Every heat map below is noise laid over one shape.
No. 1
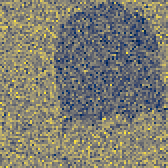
dark ghost
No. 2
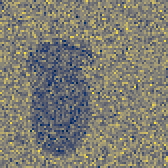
dark footprint
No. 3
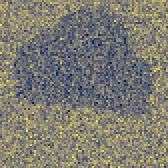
dark cloud
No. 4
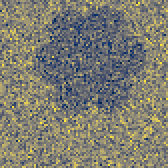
dark flower
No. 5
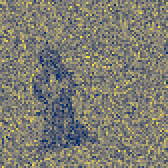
dark chess bishop
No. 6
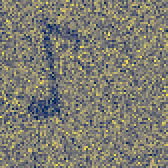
dark musical note
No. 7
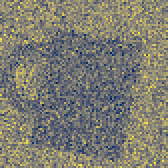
dark cup
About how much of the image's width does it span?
nearly all
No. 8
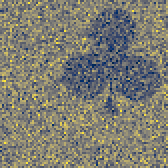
dark club
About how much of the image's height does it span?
two thirds
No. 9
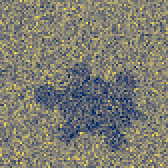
dark turtle
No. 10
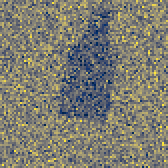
dark bottle
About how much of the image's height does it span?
two thirds
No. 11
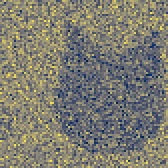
dark cat's head
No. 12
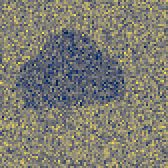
dark cloud
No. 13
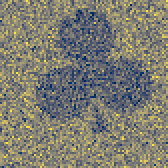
dark club
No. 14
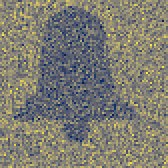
dark bell
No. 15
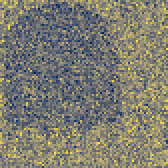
dark ghost
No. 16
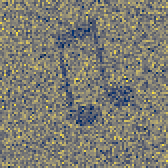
dark pair of musical notes
